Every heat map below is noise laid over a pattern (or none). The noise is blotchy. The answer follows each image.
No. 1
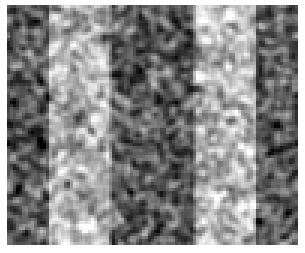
vertical stripes
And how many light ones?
2
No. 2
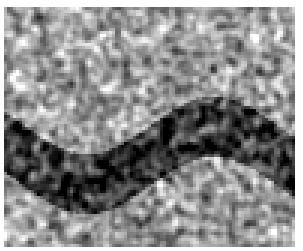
a wavy band
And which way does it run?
left to right
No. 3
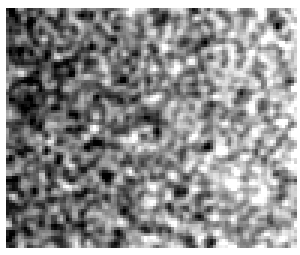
a smooth slope
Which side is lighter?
right
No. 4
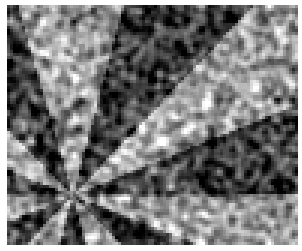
spokes from one point
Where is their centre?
bottom left
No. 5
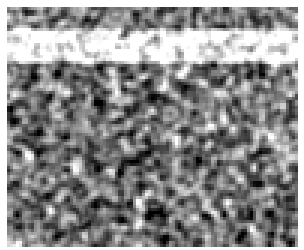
one horizontal stripe
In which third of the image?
top
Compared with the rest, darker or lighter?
lighter
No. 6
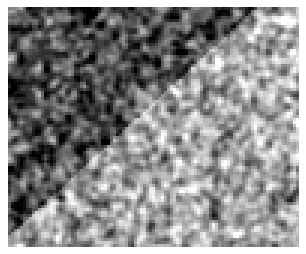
a sharp edge
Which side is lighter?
bottom right
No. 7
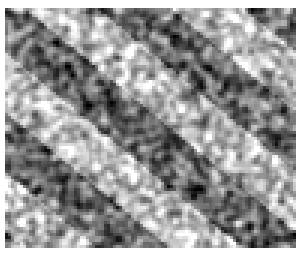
diagonal stripes
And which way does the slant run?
top left to bottom right
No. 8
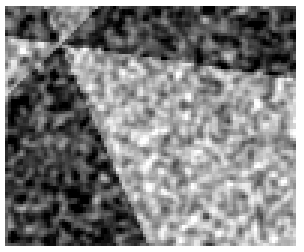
spokes from one point
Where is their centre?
top left
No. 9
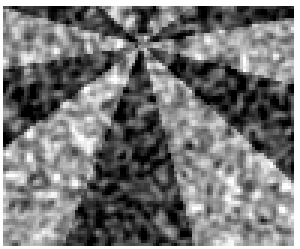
spokes from one point
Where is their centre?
top middle
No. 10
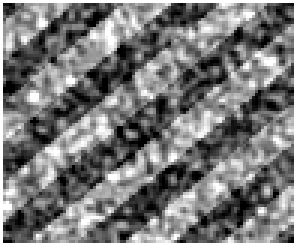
diagonal stripes
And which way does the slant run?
bottom left to top right
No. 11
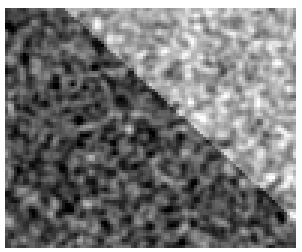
a sharp edge
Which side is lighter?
top right
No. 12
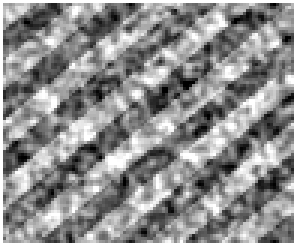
diagonal stripes
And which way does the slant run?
bottom left to top right
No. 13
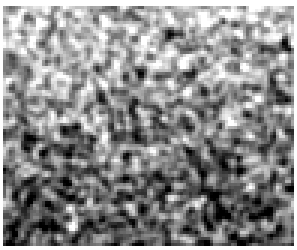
a smooth slope
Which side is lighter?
top
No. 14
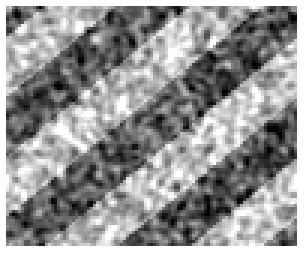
diagonal stripes
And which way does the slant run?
bottom left to top right
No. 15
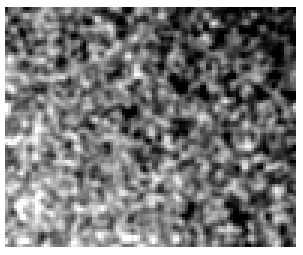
a smooth slope
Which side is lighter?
bottom left
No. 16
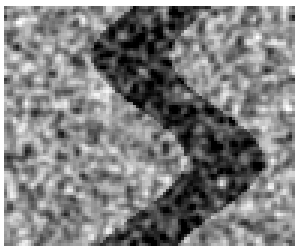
a wavy band
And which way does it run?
top to bottom
